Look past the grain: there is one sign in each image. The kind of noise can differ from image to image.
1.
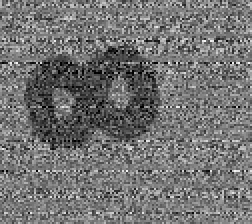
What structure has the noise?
rows of uneven size
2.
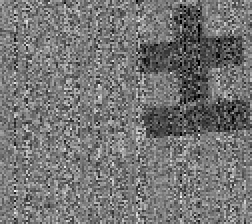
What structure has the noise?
columns of uneven size
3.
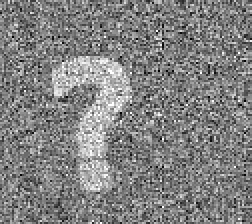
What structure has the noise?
low rank plus noise
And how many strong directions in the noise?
five to eight
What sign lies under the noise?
question mark
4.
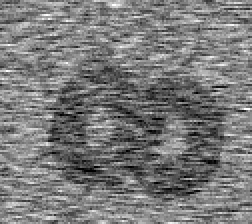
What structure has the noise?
streaked along the rows
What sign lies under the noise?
infinity sign
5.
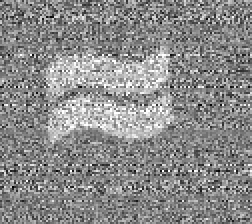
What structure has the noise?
rows of uneven size
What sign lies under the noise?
approximately sign
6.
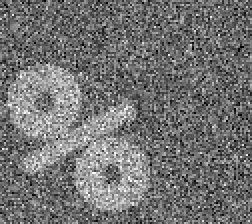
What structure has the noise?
independent entries
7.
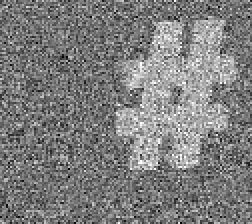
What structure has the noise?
low rank plus noise
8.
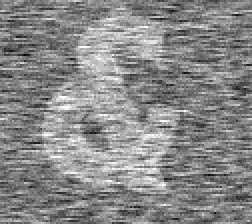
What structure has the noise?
streaked along the rows
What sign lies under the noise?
ampersand
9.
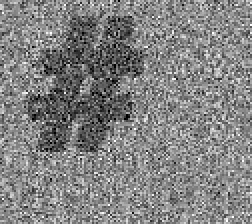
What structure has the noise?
low rank plus noise
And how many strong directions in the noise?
five to eight
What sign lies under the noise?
hash sign
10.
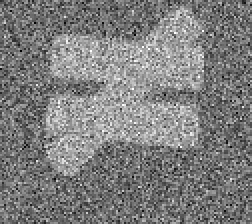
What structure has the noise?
independent entries
